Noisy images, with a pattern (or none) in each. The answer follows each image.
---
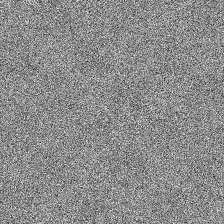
a checkerboard
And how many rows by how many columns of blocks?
6 by 6
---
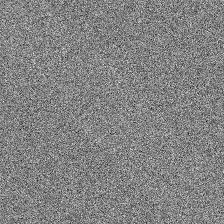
a diagonal band
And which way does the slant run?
top left to bottom right
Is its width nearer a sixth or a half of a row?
a half
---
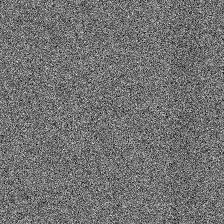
one band of columns
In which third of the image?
right
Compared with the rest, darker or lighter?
darker
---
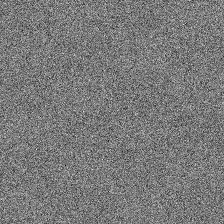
a checkerboard
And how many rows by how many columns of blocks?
6 by 4
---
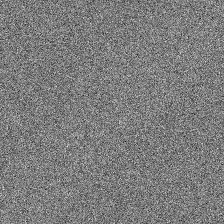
a diagonal band
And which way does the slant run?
bottom left to top right
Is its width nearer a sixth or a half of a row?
a half
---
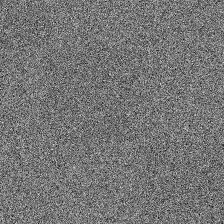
blocks along the diagonal
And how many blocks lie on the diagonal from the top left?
3
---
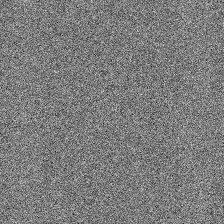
bands of columns
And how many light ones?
2
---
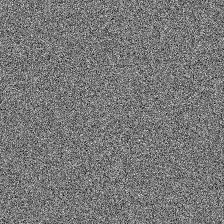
only noise
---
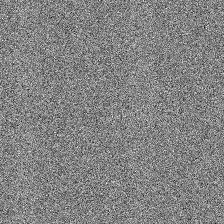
bands of columns
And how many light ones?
2
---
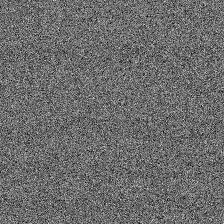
bands of rows
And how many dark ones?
4
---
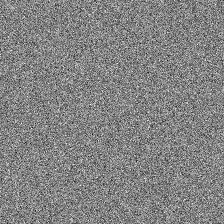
only noise
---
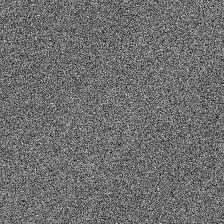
a diagonal band
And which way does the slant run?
bottom left to top right
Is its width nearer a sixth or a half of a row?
a half
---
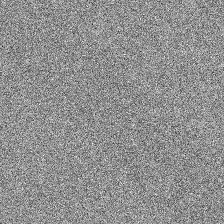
a diagonal band
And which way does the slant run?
top left to bottom right
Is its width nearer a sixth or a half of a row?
a half
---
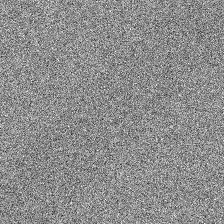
a diagonal band
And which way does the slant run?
bottom left to top right
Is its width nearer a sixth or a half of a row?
a half
